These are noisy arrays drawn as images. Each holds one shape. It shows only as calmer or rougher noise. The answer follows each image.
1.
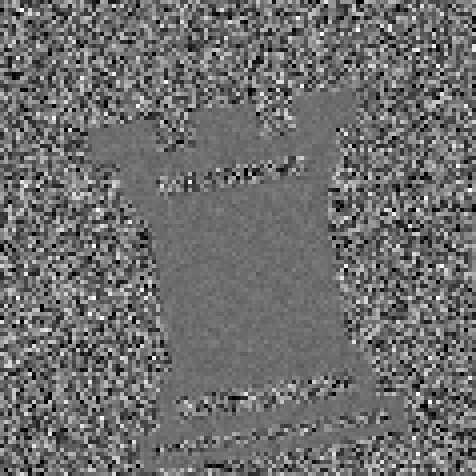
calm chess rook
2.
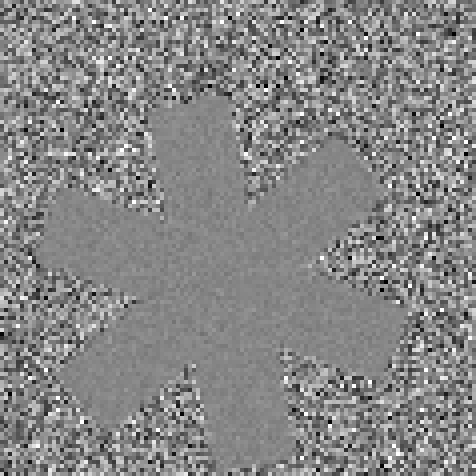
calm asterisk
